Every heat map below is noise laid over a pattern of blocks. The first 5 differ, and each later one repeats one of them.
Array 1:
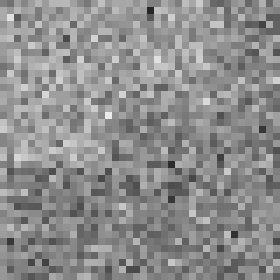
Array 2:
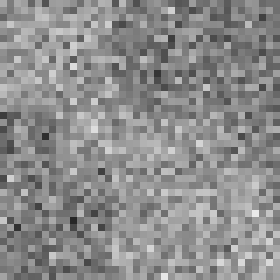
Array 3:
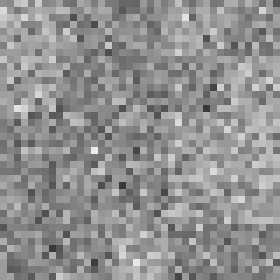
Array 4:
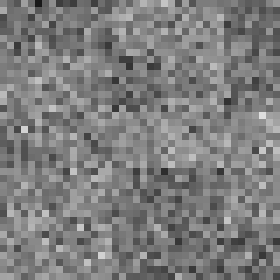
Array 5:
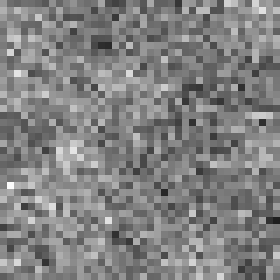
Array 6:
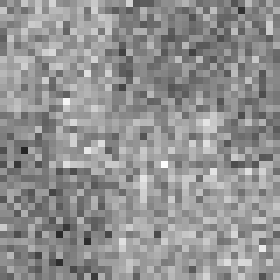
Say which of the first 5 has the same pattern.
2
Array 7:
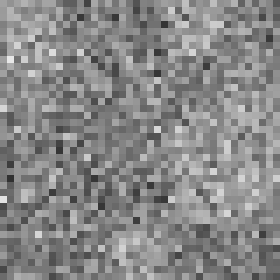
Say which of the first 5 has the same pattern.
3
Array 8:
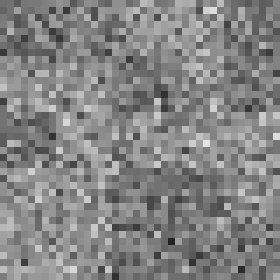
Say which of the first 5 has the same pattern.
4
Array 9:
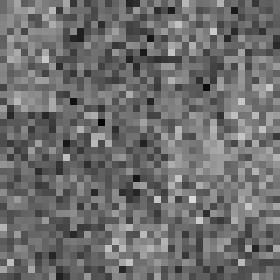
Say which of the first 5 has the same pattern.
3
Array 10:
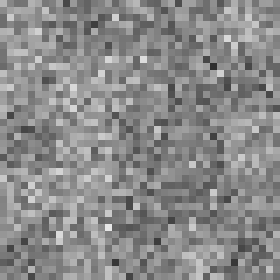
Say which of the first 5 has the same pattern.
5
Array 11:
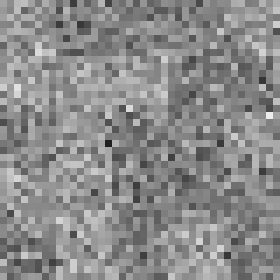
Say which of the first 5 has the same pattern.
5
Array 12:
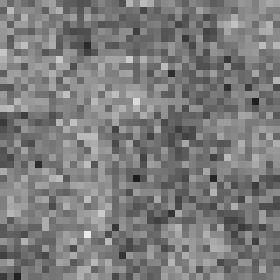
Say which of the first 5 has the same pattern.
5
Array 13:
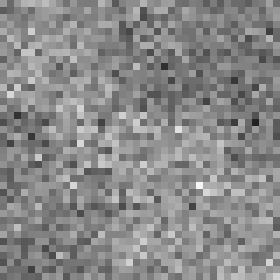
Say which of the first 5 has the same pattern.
2
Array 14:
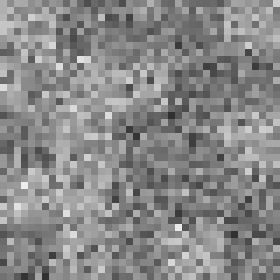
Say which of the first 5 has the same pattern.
5
